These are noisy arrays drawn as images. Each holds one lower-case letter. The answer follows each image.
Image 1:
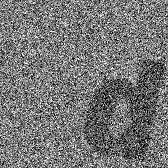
d
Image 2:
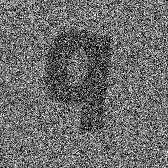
q
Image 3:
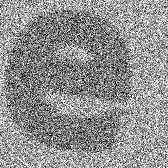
e
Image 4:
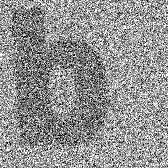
b
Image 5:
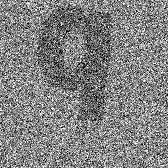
q
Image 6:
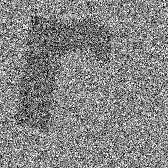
r
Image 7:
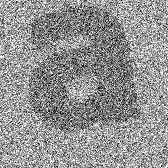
a
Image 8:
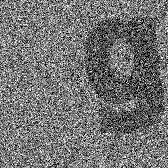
g
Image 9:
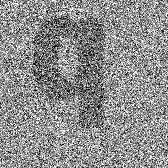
q
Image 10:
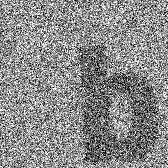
b
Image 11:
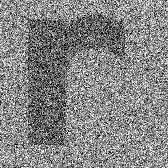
r
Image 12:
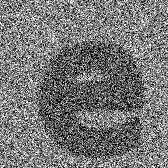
e
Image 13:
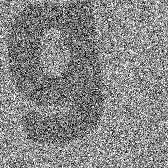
g
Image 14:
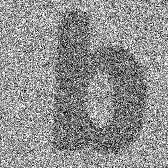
b
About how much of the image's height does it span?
nearly all
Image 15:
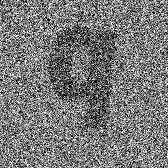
q
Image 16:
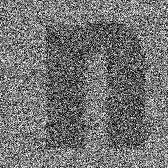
n
